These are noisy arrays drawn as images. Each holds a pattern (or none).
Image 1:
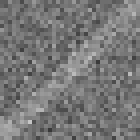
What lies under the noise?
a diagonal band
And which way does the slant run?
bottom left to top right
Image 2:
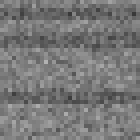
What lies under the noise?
bands of rows
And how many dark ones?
3
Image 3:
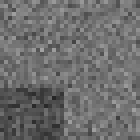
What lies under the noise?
one block
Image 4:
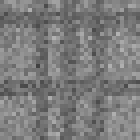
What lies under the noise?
bands of rows crossing bands of columns
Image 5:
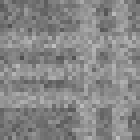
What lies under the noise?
bands of rows crossing bands of columns
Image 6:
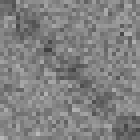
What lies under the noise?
blocks along the diagonal
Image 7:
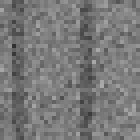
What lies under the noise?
bands of columns
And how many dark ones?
2
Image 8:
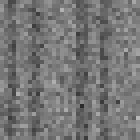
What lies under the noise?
bands of columns
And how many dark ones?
4
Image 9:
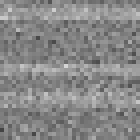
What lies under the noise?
bands of rows
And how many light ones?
3
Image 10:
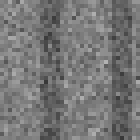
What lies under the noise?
bands of columns
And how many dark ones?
2
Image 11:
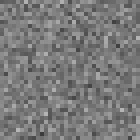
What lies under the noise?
only noise
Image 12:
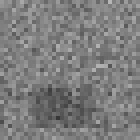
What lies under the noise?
one block
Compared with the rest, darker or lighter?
darker
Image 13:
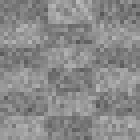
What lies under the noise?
a checkerboard
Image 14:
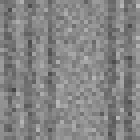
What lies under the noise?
bands of columns
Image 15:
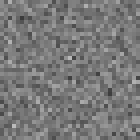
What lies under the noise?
only noise
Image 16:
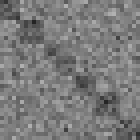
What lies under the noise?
blocks along the diagonal
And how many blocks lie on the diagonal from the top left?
7
